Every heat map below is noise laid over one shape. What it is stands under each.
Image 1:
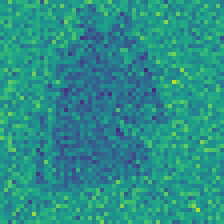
chess knight
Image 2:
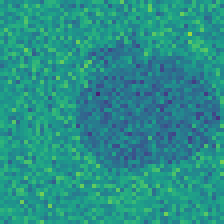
apple
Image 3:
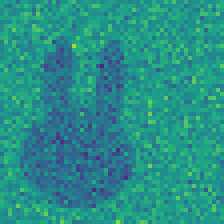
rabbit's head
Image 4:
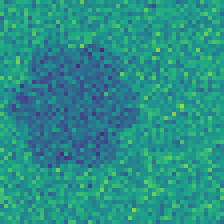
flower
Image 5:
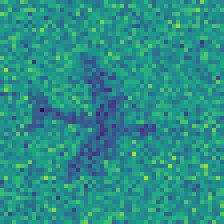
airplane
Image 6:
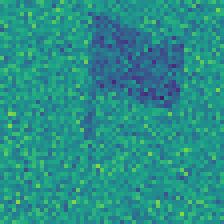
flag
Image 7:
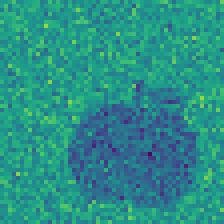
apple
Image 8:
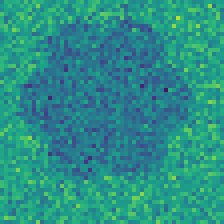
flower
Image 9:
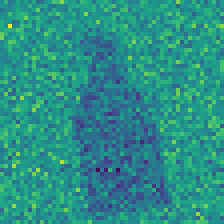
bottle
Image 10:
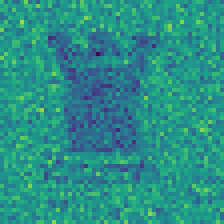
chess rook
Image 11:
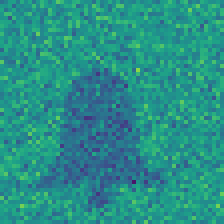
bell
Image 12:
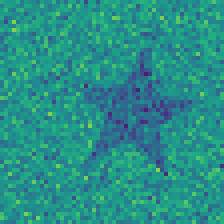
star
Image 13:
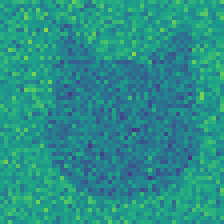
cat's head
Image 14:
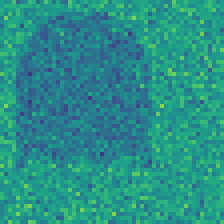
ghost
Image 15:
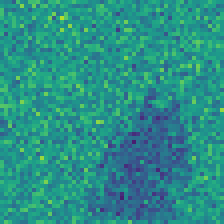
chess knight
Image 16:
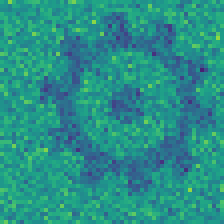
gear
